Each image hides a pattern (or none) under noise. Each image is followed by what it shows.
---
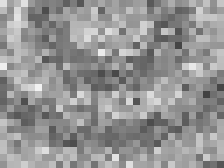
rings round one point
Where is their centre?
top middle
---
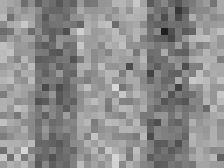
vertical stripes
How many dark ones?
2
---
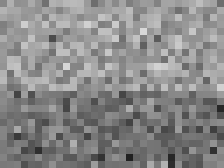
a sharp edge
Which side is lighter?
top
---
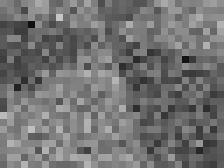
spokes from one point
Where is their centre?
top middle
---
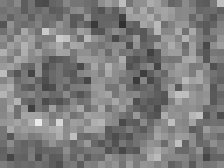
rings round one point
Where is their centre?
middle left
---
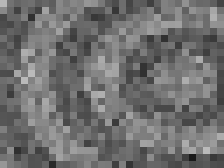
rings round one point
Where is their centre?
middle right
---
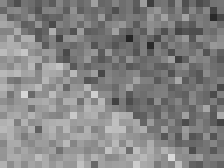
a sharp edge
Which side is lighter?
bottom left
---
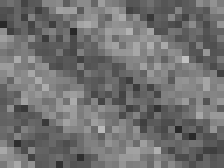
diagonal stripes
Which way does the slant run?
top left to bottom right
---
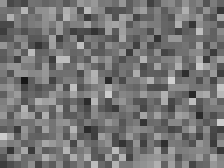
only noise
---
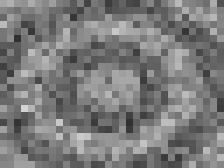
rings round one point
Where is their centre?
centre
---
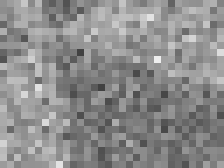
spokes from one point
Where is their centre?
top left
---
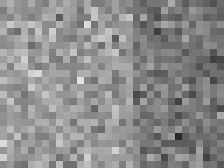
a sharp edge
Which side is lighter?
left
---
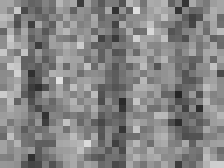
vertical stripes
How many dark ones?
3
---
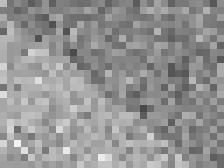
a sharp edge
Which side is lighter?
bottom left
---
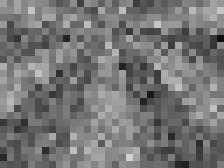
spokes from one point
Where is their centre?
top middle
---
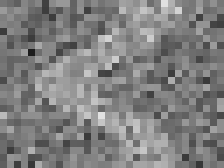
a wavy band
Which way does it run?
top to bottom
